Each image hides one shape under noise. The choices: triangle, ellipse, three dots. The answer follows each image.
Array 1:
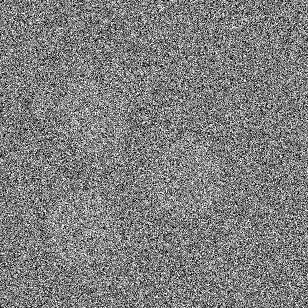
three dots
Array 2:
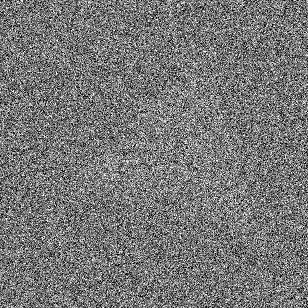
triangle
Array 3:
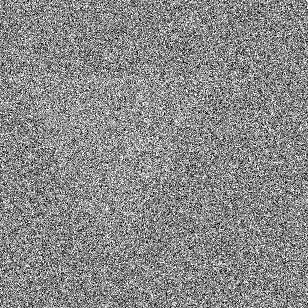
triangle
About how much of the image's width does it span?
two thirds
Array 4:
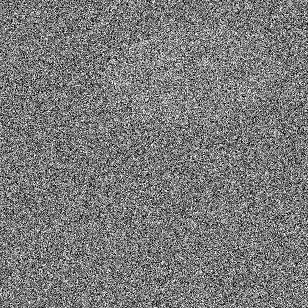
ellipse
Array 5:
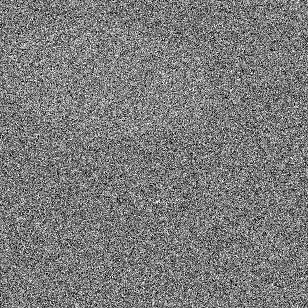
ellipse
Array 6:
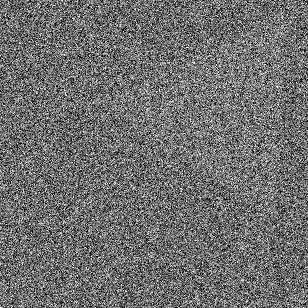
triangle
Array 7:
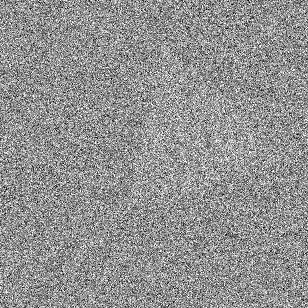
triangle
